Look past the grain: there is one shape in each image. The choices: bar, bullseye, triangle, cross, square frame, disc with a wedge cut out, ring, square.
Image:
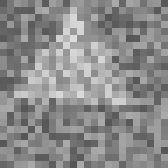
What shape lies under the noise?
triangle
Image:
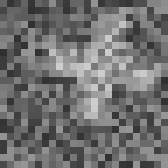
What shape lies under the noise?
cross
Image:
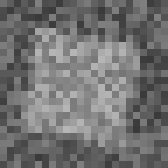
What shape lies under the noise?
square
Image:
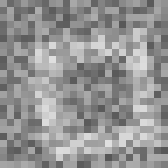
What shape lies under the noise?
square frame
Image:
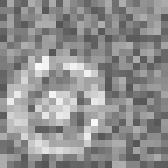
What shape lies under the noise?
bullseye
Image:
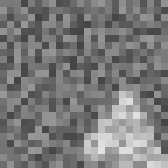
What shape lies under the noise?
triangle
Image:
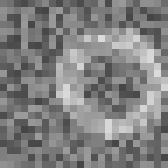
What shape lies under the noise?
ring
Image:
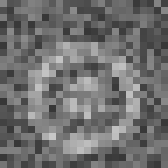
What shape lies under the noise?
bullseye
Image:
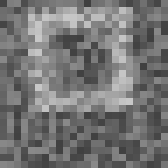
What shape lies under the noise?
square frame
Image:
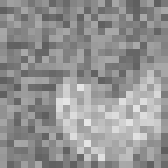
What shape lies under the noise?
disc with a wedge cut out
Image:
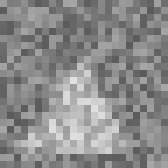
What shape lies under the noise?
triangle
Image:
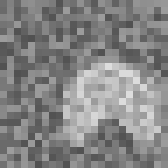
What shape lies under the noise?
disc with a wedge cut out
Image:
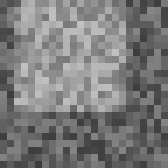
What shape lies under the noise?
square
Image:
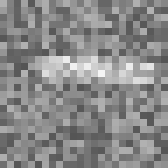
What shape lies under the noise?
bar
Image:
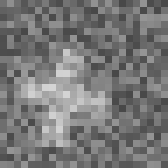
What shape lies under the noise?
cross
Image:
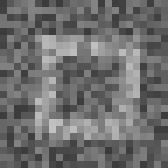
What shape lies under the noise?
square frame
